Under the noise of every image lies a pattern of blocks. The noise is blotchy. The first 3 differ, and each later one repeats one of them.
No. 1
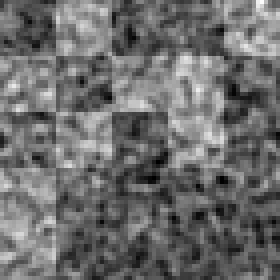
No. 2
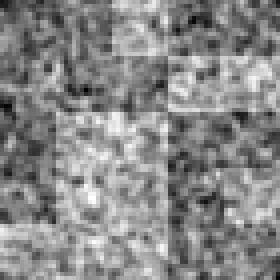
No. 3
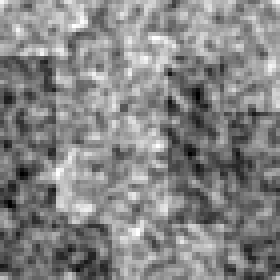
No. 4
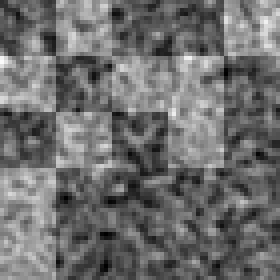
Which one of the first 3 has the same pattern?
1
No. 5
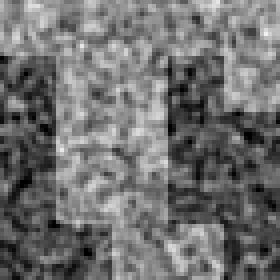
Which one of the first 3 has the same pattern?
3
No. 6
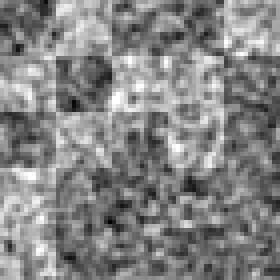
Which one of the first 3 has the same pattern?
1
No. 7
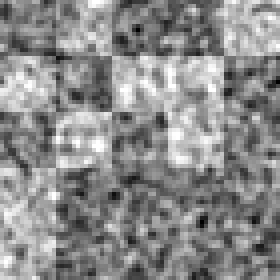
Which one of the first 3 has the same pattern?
1
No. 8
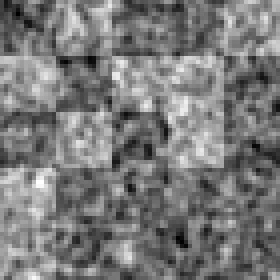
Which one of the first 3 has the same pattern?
1
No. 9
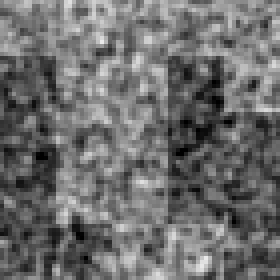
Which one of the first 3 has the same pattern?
3
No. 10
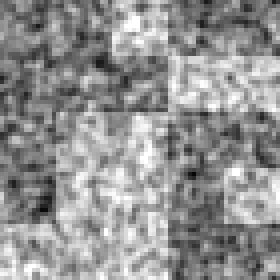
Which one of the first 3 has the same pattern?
2
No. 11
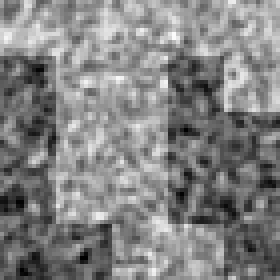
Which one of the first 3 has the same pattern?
3
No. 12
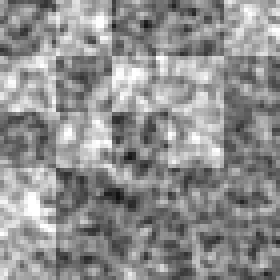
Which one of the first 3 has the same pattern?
1
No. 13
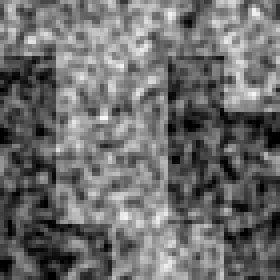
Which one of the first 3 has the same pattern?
3
